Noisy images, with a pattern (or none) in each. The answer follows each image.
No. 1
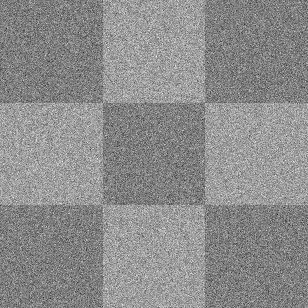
a checkerboard
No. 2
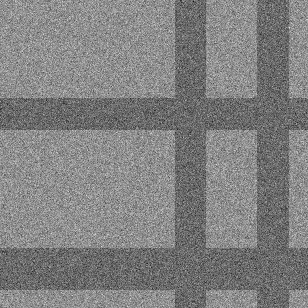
bands of rows crossing bands of columns
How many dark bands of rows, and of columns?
2 and 2
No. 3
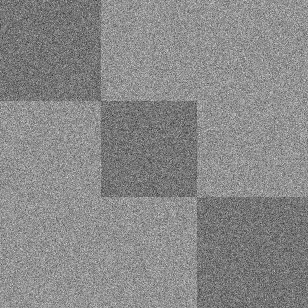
blocks along the diagonal
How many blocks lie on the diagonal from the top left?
3
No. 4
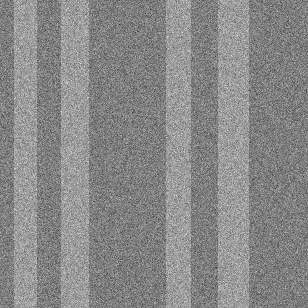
bands of columns
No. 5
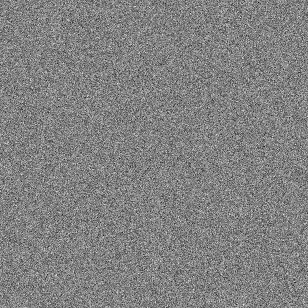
only noise
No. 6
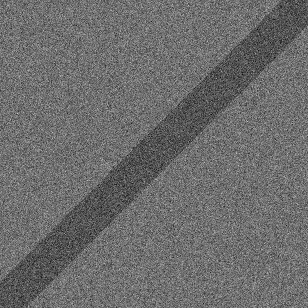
a diagonal band
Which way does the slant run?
bottom left to top right
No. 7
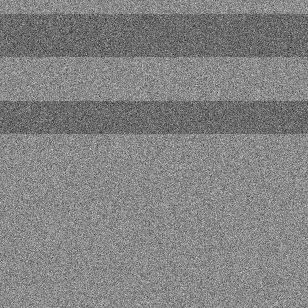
bands of rows
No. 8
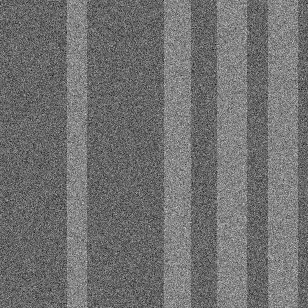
bands of columns
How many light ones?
4
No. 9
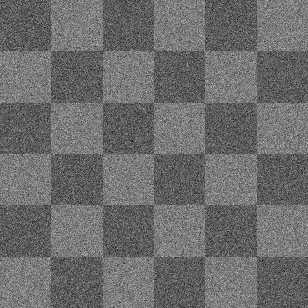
a checkerboard
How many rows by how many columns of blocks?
6 by 6
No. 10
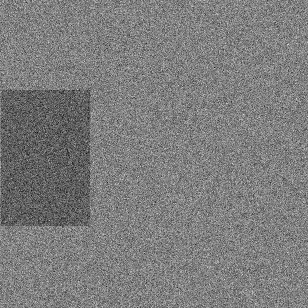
one block
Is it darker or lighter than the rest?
darker
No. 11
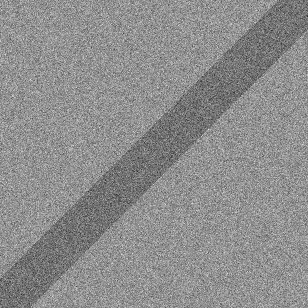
a diagonal band
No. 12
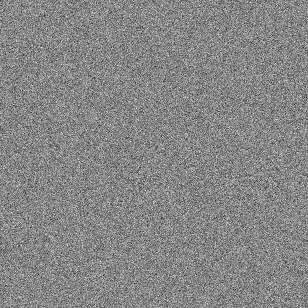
only noise
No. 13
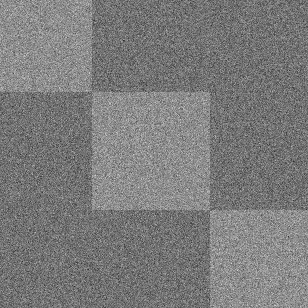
blocks along the diagonal
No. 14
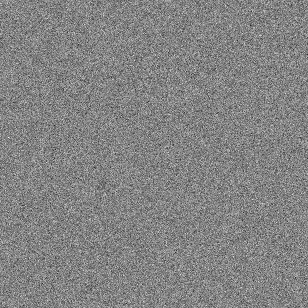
only noise
